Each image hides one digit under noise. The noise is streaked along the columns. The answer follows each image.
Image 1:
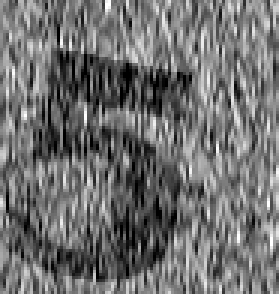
5
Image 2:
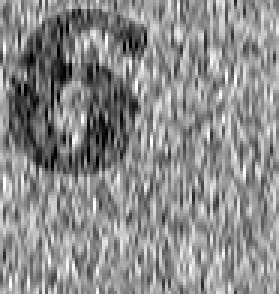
6
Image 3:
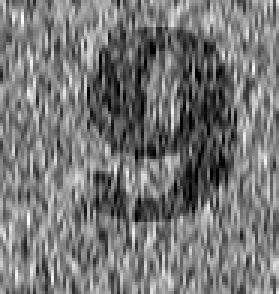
9
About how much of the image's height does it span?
two thirds
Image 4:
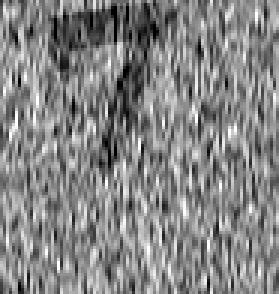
7
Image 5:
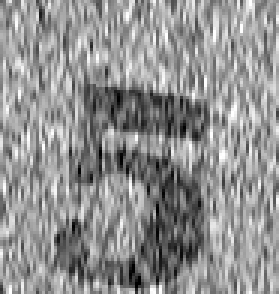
5
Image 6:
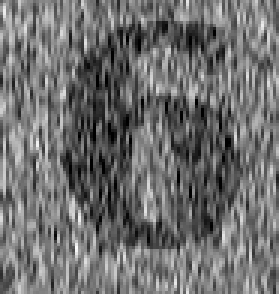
6
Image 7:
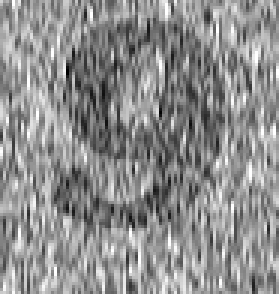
9
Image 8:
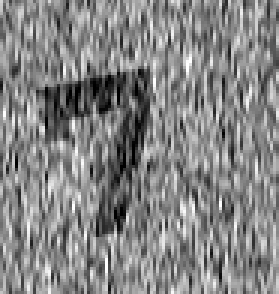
7
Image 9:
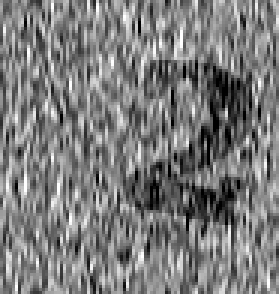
2
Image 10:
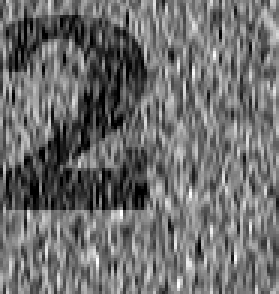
2
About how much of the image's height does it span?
two thirds
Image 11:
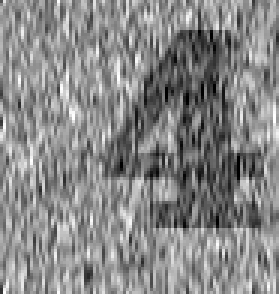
4
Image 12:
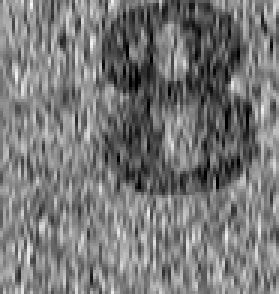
8
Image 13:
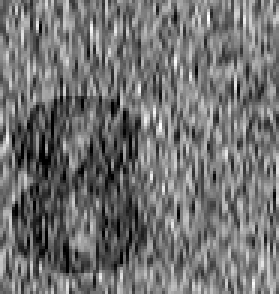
8
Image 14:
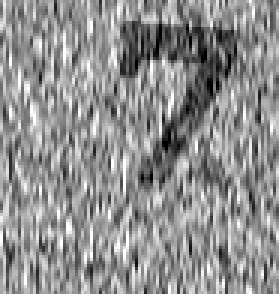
7
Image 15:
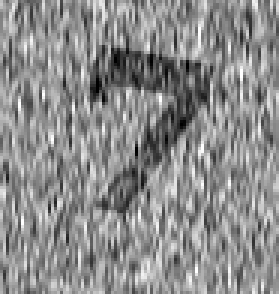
7
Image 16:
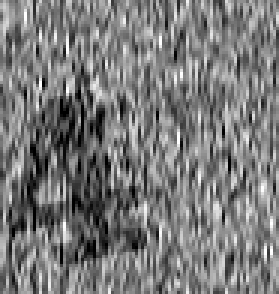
4
